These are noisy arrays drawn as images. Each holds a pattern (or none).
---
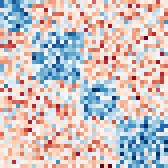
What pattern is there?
blocks along the diagonal
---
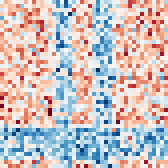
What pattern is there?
bands of rows crossing bands of columns
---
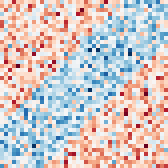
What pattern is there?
a diagonal band
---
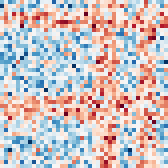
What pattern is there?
bands of rows crossing bands of columns
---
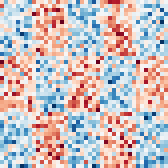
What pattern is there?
a checkerboard
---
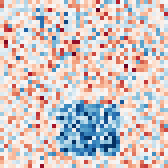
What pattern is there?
one block
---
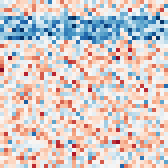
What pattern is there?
one band of rows
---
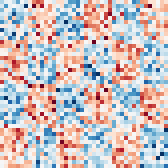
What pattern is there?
a checkerboard
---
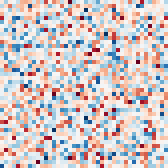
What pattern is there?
only noise
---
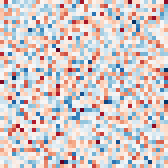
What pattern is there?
only noise
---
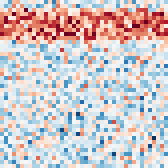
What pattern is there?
one band of rows
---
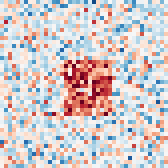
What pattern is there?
one block
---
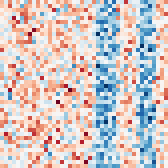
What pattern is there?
bands of columns
